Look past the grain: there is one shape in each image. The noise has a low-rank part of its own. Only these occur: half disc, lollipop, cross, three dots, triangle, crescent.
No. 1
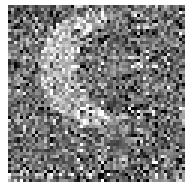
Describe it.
light crescent
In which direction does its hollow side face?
right
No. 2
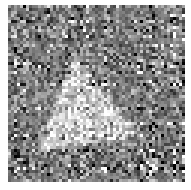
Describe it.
light triangle
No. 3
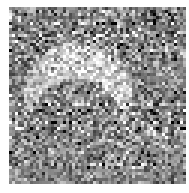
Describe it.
light crescent
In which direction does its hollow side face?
down
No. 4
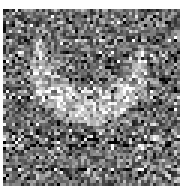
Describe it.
light crescent
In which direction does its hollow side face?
up
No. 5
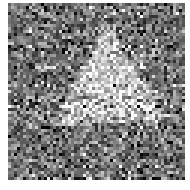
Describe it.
light triangle
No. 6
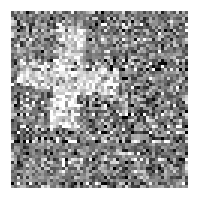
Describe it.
light cross
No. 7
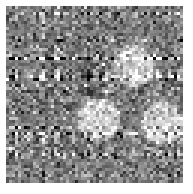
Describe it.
light three dots
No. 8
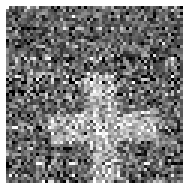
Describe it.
light cross
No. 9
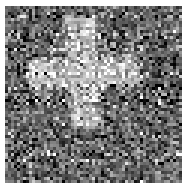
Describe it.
light cross
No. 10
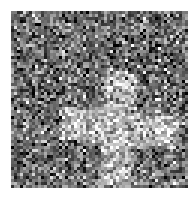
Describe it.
light cross
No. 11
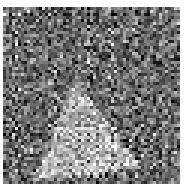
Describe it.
light triangle
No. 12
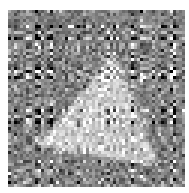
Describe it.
light triangle
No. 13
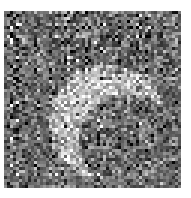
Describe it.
light crescent
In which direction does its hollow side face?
down and right
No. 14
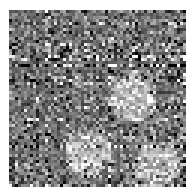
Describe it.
light three dots
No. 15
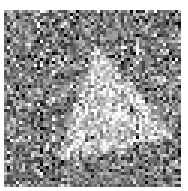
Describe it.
light triangle
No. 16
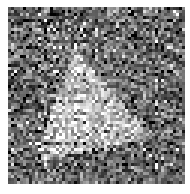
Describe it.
light triangle
